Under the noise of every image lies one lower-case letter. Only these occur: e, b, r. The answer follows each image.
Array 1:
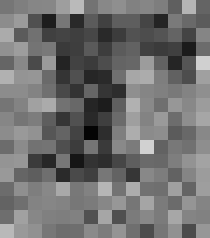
r
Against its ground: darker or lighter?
darker
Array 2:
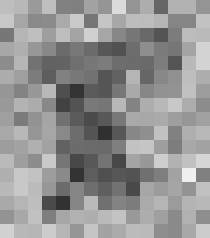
r
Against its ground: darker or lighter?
darker
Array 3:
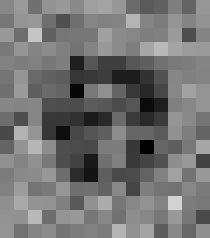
e
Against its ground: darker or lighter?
darker
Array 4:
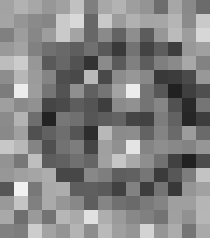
e
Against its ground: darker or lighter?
darker
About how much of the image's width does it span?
nearly all
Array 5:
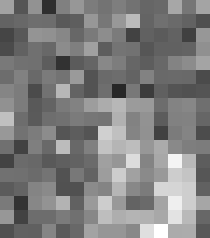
b
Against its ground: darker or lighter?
lighter
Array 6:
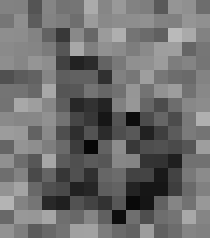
b
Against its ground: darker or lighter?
darker
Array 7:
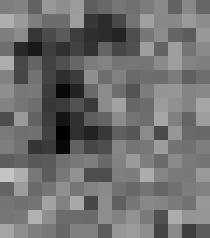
r
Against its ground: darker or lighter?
darker
